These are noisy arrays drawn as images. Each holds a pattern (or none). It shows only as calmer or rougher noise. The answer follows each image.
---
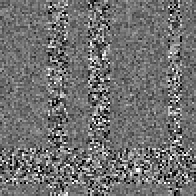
bands of rows crossing bands of columns
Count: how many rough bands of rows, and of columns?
1 and 3
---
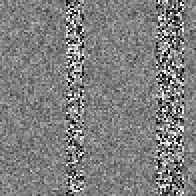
bands of columns
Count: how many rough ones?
2
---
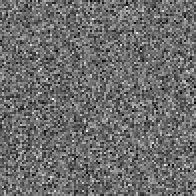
only noise
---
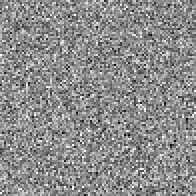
only noise
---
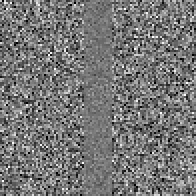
one band of columns
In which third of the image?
middle
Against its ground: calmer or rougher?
calmer
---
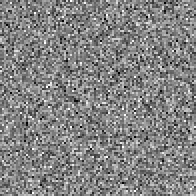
only noise
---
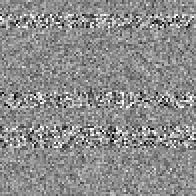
bands of rows
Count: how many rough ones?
3
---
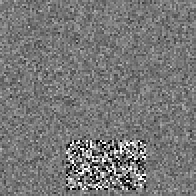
one block
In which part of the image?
bottom middle
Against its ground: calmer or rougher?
rougher
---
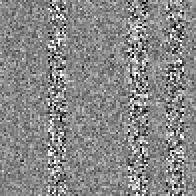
bands of columns
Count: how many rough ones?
3
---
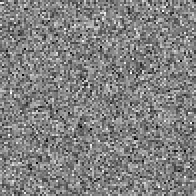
only noise
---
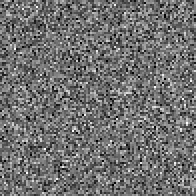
only noise
